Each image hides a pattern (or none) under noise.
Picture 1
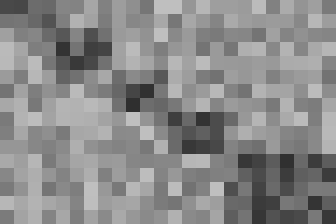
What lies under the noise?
blocks along the diagonal
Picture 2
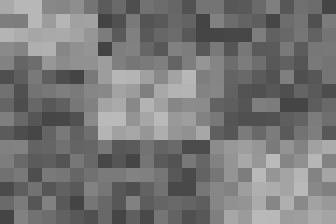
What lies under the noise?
blocks along the diagonal
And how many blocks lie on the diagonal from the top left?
3
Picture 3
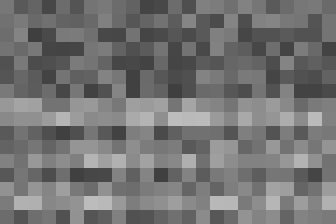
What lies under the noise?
bands of rows
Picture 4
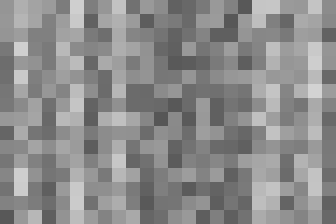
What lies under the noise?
bands of columns
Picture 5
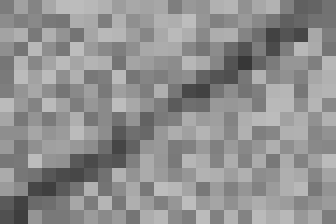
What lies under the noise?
a diagonal band
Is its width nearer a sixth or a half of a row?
a sixth
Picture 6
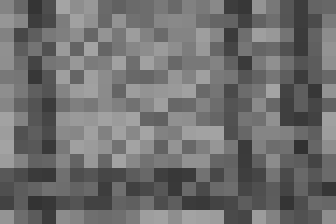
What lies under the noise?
bands of rows crossing bands of columns
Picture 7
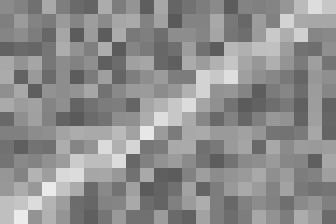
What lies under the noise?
a diagonal band
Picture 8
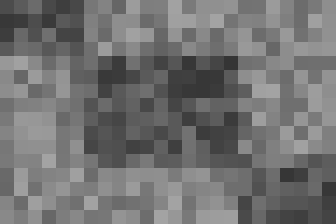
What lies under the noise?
blocks along the diagonal
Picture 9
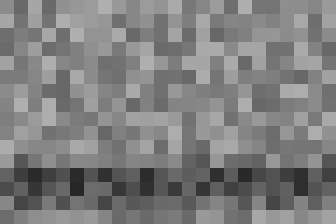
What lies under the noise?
one band of rows
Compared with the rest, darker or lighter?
darker
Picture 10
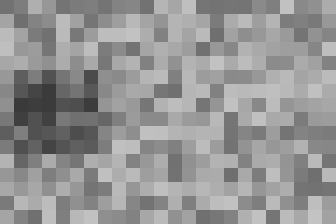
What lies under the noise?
one block
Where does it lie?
middle left
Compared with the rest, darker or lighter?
darker
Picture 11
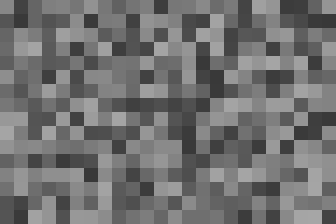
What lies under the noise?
only noise
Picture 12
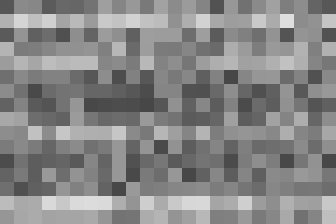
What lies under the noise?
bands of rows
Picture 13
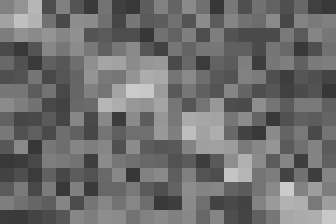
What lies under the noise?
blocks along the diagonal
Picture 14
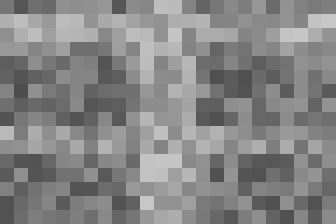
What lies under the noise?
bands of rows crossing bands of columns
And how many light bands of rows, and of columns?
2 and 1
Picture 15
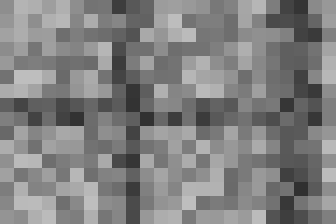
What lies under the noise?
bands of rows crossing bands of columns
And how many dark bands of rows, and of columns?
1 and 2
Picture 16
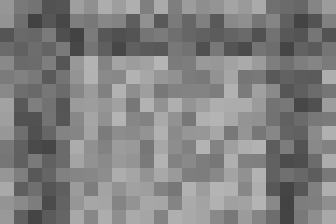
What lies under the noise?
bands of rows crossing bands of columns
